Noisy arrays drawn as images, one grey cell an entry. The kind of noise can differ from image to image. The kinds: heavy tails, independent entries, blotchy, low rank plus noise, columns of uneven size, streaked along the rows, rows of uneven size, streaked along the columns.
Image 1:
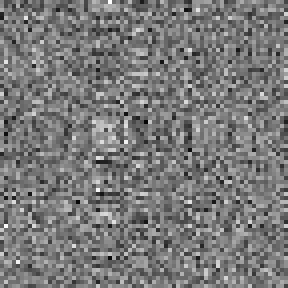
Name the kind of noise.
low rank plus noise
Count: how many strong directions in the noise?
one
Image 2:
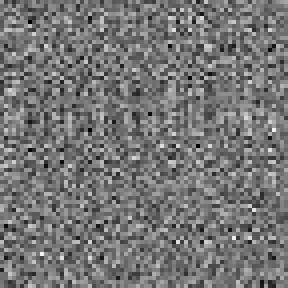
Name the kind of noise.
low rank plus noise
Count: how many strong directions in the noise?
one
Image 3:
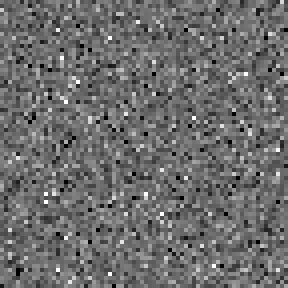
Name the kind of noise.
heavy tails
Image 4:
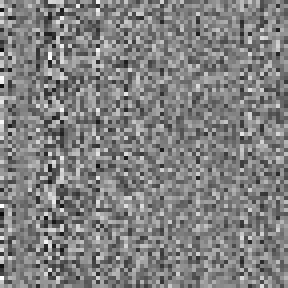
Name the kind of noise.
columns of uneven size
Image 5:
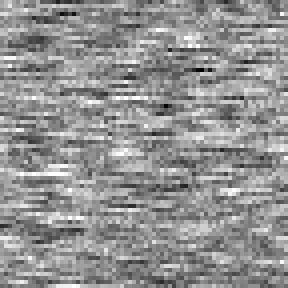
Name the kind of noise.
streaked along the rows
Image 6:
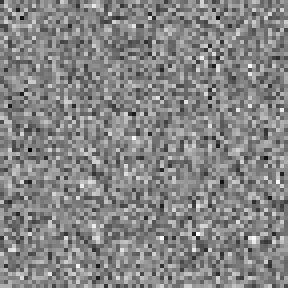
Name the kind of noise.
low rank plus noise
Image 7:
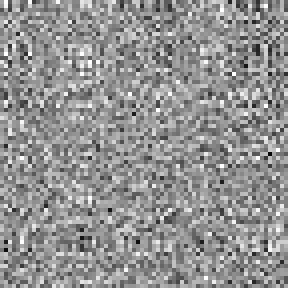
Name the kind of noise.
low rank plus noise
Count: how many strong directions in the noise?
one
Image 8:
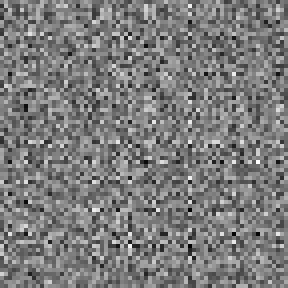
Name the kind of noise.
low rank plus noise
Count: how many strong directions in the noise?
two
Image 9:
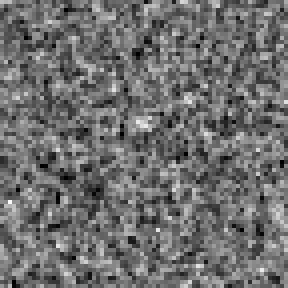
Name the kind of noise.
blotchy
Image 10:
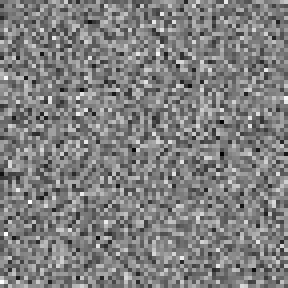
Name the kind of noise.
independent entries
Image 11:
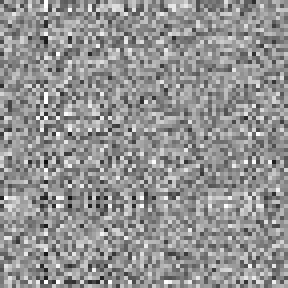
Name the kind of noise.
low rank plus noise
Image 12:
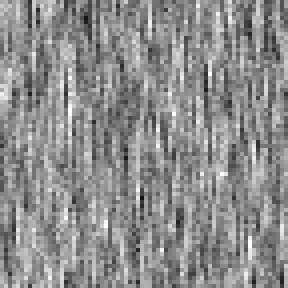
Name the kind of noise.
streaked along the columns
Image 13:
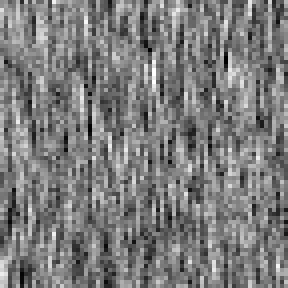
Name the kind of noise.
streaked along the columns
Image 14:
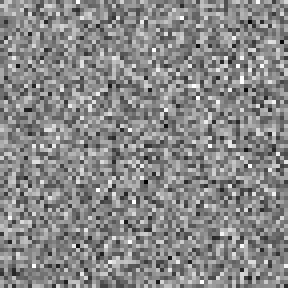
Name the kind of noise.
independent entries
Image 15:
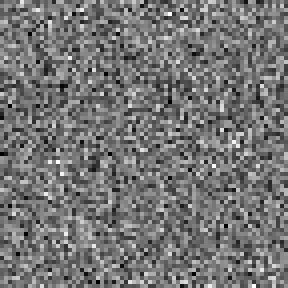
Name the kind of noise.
independent entries
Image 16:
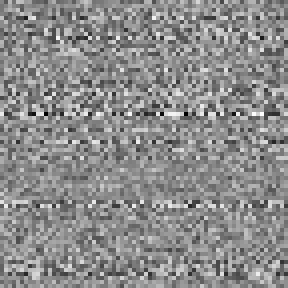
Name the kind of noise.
rows of uneven size
